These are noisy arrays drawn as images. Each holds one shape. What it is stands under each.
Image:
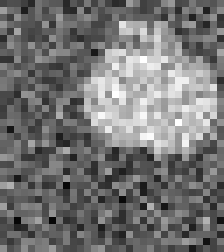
apple
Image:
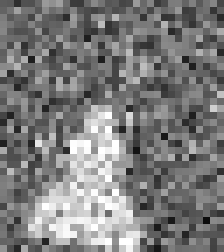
chess pawn
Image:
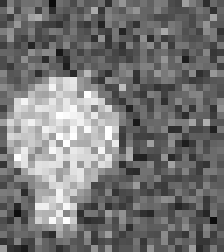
light bulb
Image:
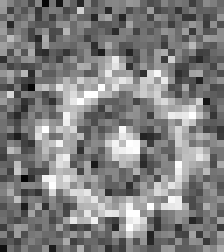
gear
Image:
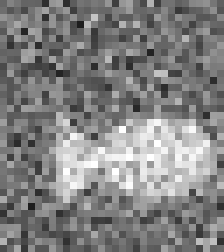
fish
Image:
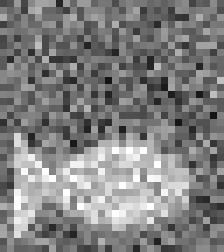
fish
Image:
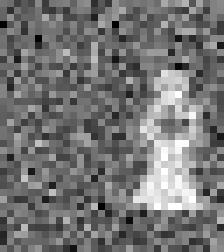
chess bishop
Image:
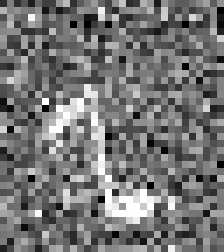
musical note
